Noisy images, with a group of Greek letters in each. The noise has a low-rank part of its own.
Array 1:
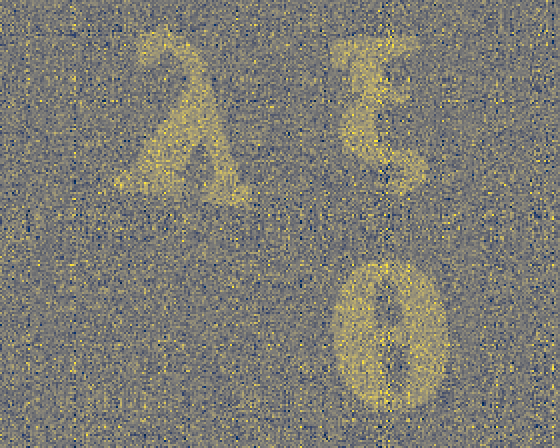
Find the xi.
top right
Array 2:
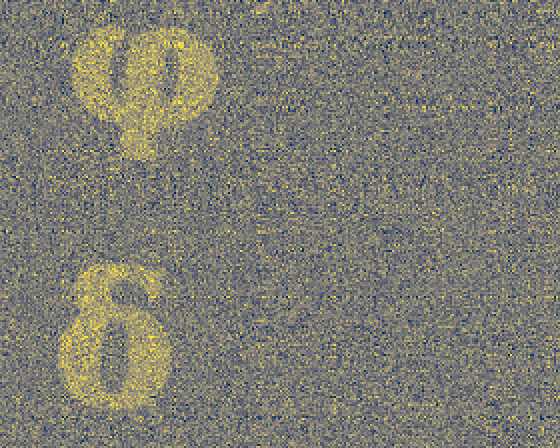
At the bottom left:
delta
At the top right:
nothing
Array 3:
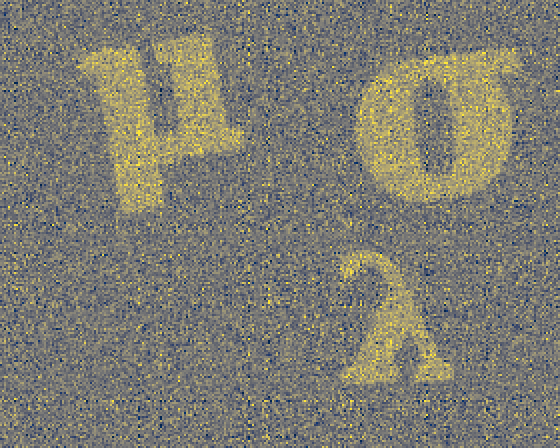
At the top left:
mu
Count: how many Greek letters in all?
3
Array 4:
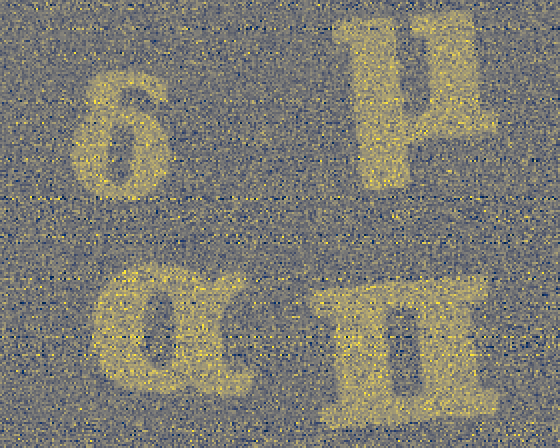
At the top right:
mu
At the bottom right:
pi
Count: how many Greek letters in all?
4
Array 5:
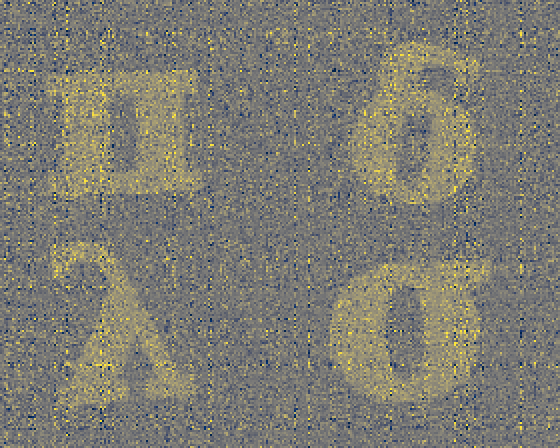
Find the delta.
top right
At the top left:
pi
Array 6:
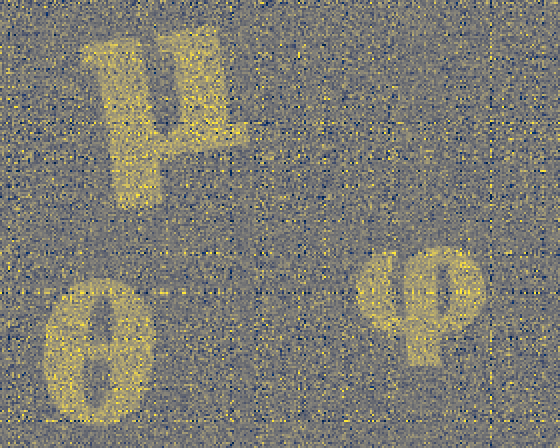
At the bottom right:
phi
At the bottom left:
theta
